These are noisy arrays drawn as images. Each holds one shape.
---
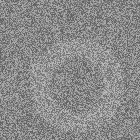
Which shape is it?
ring
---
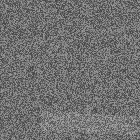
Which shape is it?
bar
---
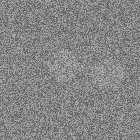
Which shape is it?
dumbbell
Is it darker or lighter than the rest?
lighter
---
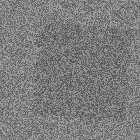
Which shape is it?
square
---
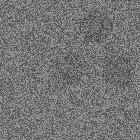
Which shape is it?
three dots
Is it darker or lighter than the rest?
darker
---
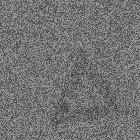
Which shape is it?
triangle frame
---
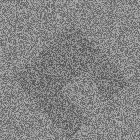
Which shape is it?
square with a notch
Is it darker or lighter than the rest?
darker
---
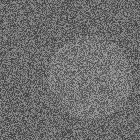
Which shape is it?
disc
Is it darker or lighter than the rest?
lighter
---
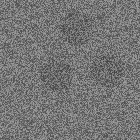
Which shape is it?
three dots
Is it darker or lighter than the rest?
darker
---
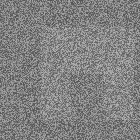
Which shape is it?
square with a notch
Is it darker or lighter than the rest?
lighter
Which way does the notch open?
down
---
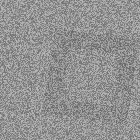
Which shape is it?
square frame
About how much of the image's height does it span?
two thirds
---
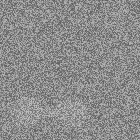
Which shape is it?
dumbbell
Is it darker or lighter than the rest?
lighter
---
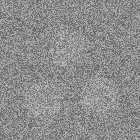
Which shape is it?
three dots
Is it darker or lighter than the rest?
lighter
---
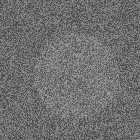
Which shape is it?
disc
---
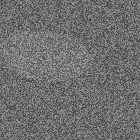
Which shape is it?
ellipse
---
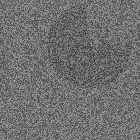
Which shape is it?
disc with a wedge cut out
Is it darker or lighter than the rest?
darker
